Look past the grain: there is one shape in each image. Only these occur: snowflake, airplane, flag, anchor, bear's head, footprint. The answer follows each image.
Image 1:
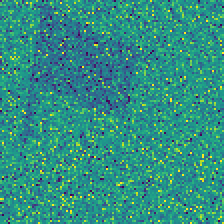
flag
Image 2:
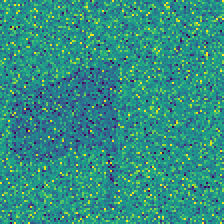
flag
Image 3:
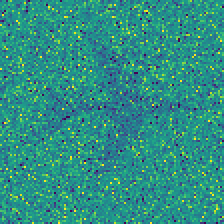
airplane
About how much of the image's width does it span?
two thirds
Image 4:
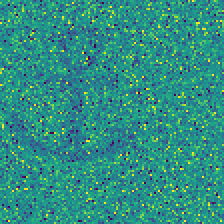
anchor
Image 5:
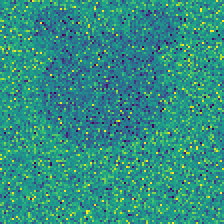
bear's head
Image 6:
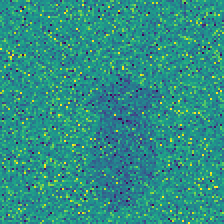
footprint
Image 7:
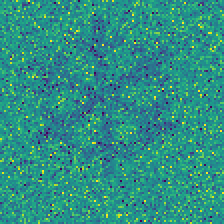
snowflake
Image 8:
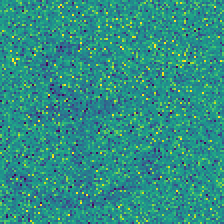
anchor
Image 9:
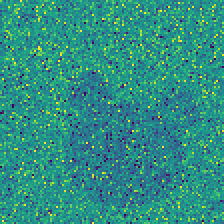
bear's head
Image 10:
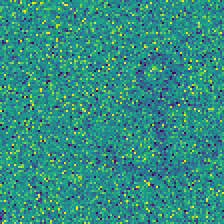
anchor
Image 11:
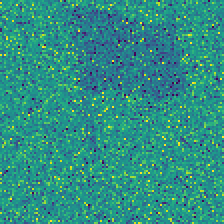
flag
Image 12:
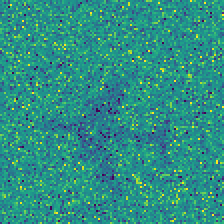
airplane
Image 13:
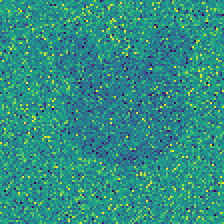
bear's head
